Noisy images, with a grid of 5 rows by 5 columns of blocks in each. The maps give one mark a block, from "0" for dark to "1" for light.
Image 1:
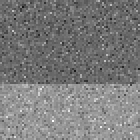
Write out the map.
00000
00000
00000
11111
11111
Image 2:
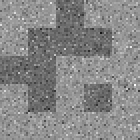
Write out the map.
11011
10001
00111
10101
11111
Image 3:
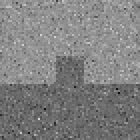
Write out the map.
11111
11111
11011
00000
00000
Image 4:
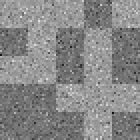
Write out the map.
11101
01010
11010
00111
00010
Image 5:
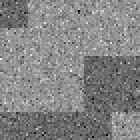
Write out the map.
01111
11111
11100
11100
00001
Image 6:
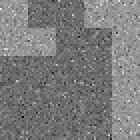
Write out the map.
10011
11001
00001
00001
00001
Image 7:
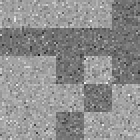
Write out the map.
11110
00000
11010
11101
11011
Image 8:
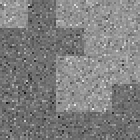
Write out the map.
10111
00011
00111
00110
00000
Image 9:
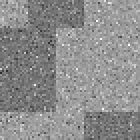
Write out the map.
10011
00111
00111
00111
11100
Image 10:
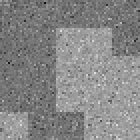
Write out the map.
00000
00110
00111
00111
10011
